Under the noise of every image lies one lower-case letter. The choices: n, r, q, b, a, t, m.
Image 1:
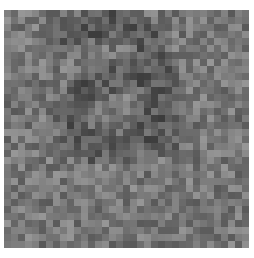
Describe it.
dark a
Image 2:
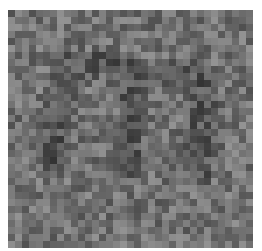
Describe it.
dark m
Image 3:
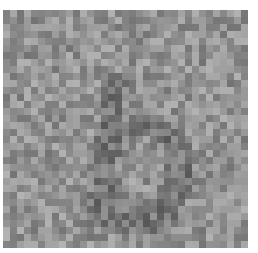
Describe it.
dark b
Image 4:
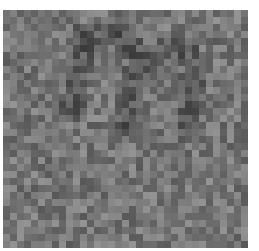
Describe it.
dark m
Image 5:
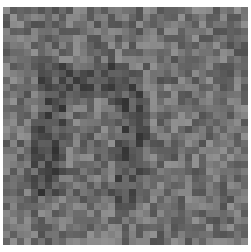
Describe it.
dark n
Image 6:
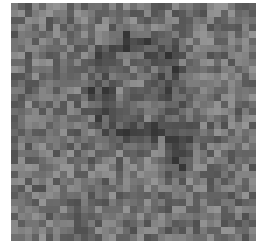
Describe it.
dark q
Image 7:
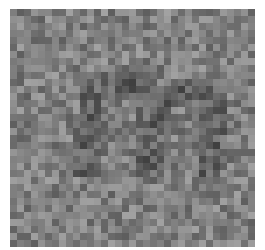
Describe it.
dark m
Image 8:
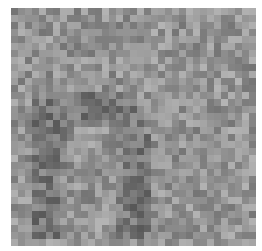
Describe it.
dark n
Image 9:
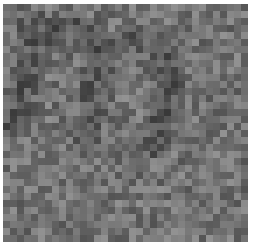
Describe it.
dark m
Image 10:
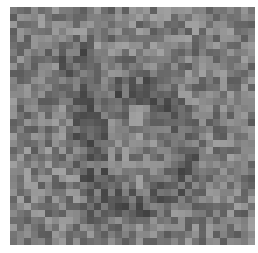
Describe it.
dark b
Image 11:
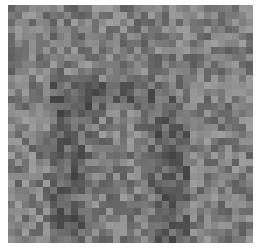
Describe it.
dark n
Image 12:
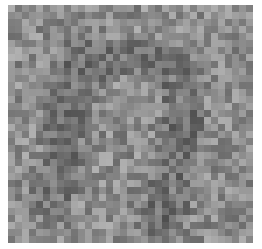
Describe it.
dark n
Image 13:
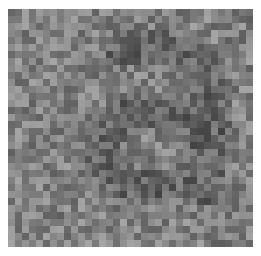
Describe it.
dark a
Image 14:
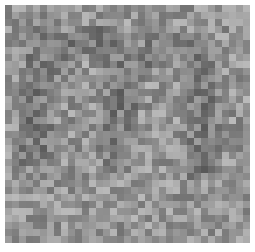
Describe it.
dark m
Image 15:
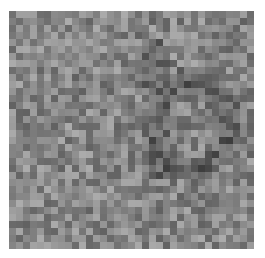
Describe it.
dark b
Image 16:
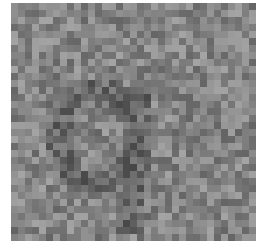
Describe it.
dark q
